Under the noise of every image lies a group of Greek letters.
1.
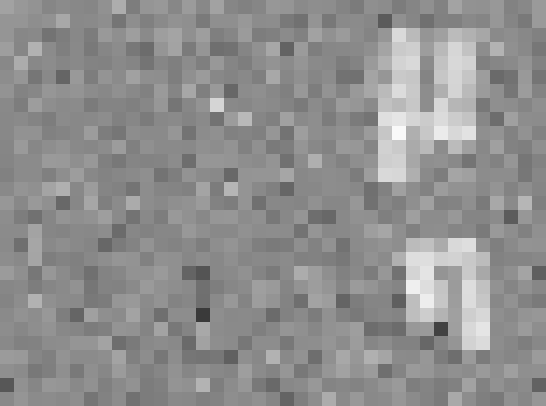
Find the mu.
top right
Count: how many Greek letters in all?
2
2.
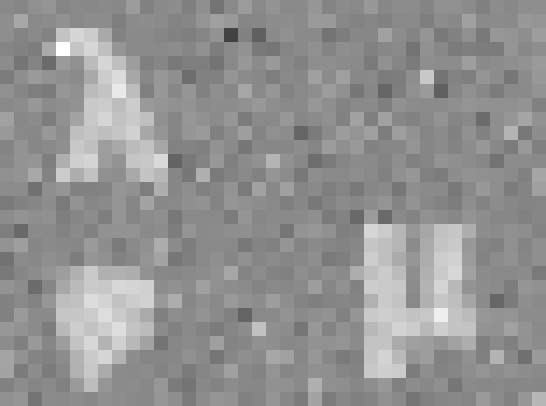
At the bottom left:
phi
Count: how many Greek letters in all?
3
